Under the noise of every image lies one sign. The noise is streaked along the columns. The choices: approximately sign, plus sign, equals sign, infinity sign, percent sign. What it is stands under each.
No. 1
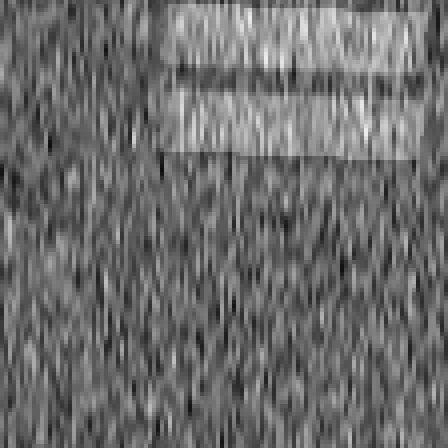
equals sign
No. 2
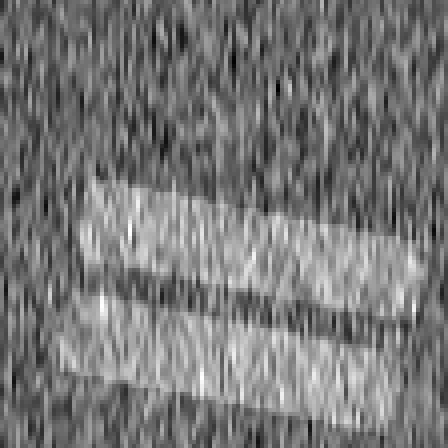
equals sign
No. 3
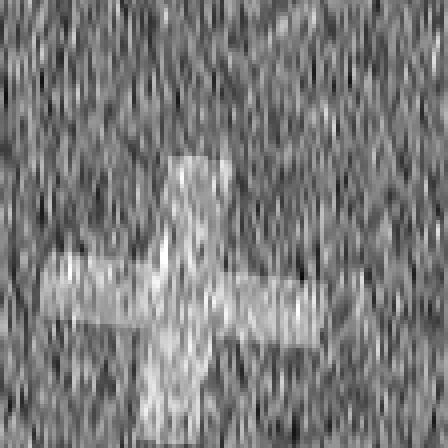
plus sign
